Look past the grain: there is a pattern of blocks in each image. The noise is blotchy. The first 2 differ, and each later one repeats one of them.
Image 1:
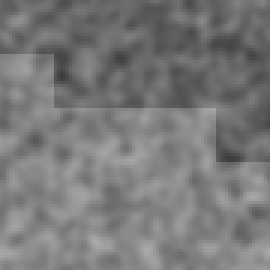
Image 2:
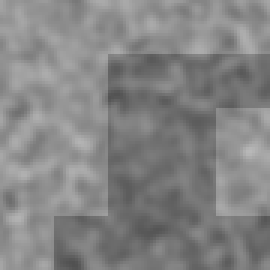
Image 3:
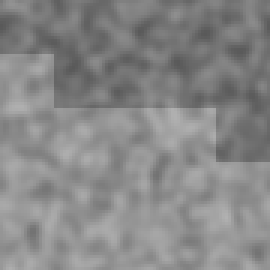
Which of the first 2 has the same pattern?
1
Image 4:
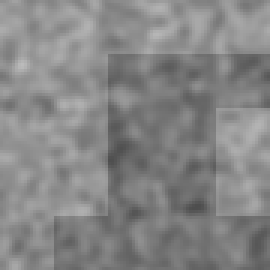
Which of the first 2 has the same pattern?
2
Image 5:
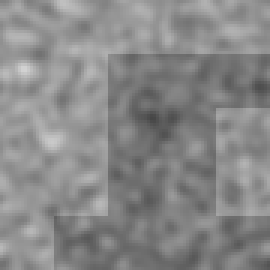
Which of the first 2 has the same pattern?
2
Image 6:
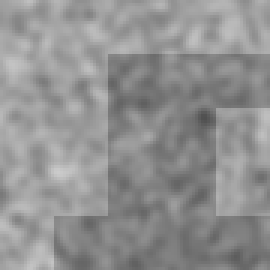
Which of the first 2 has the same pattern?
2
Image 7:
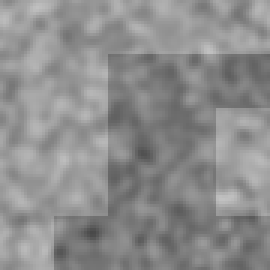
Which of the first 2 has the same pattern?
2
